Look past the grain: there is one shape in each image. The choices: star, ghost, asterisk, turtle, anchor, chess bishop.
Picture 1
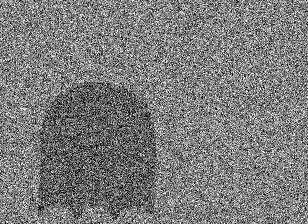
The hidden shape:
ghost
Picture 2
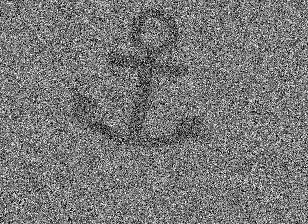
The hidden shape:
anchor
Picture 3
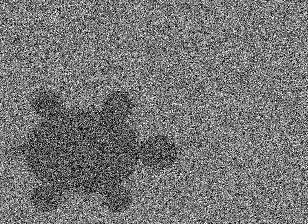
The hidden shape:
turtle
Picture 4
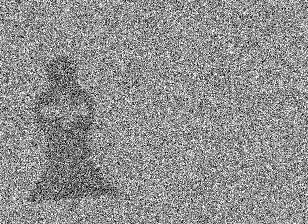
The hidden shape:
chess bishop
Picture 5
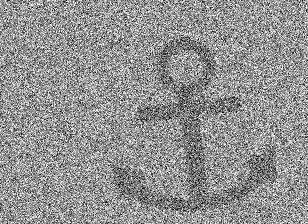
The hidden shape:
anchor
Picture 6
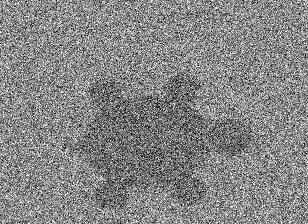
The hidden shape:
turtle
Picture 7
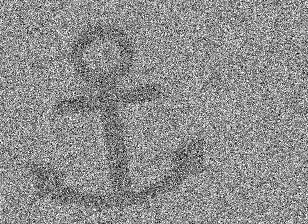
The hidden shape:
anchor
